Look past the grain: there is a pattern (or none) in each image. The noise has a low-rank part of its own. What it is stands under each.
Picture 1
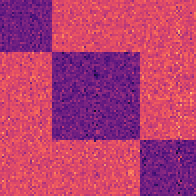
blocks along the diagonal
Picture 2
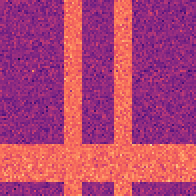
bands of rows crossing bands of columns
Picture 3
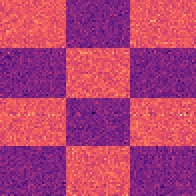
a checkerboard
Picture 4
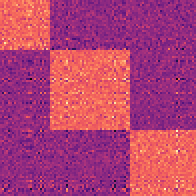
blocks along the diagonal
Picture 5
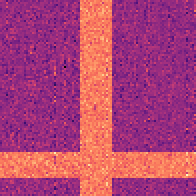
bands of rows crossing bands of columns
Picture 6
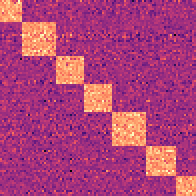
blocks along the diagonal
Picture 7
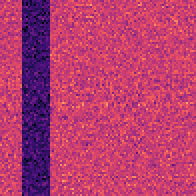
one band of columns
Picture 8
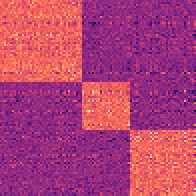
blocks along the diagonal
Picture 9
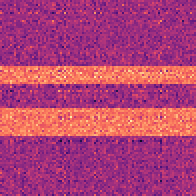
bands of rows
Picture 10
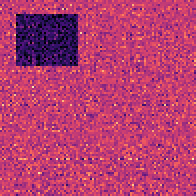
one block
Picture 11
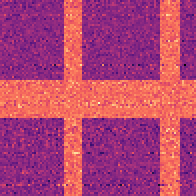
bands of rows crossing bands of columns
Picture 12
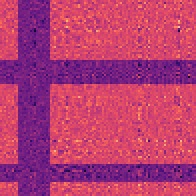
bands of rows crossing bands of columns
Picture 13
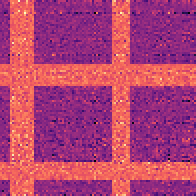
bands of rows crossing bands of columns
